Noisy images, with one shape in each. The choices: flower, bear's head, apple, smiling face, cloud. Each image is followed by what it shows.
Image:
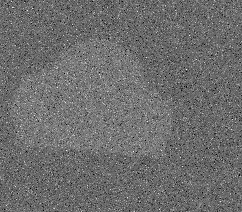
light cloud
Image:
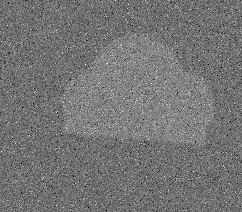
light cloud
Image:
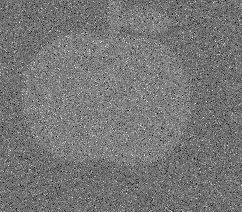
light apple
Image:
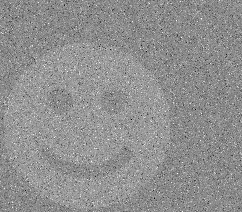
light smiling face
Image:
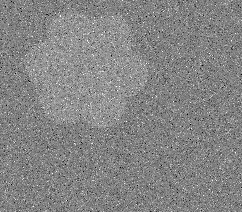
light flower
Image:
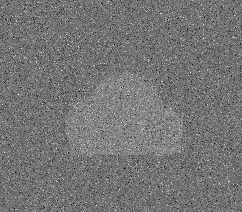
light cloud
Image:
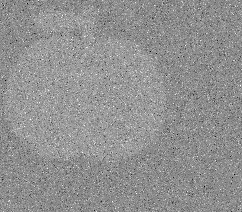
light apple
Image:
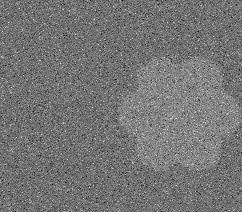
light flower
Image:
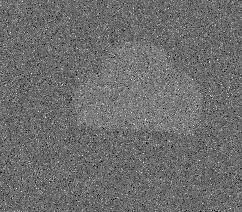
light cloud
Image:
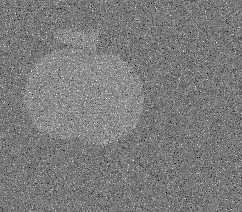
light apple
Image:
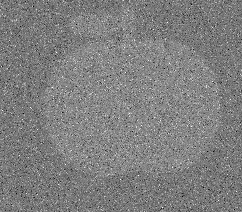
light apple
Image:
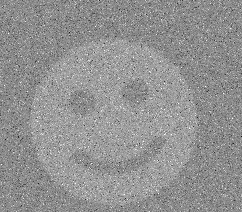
light smiling face
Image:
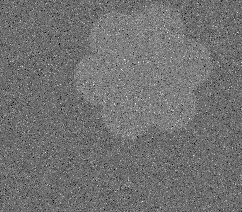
light flower
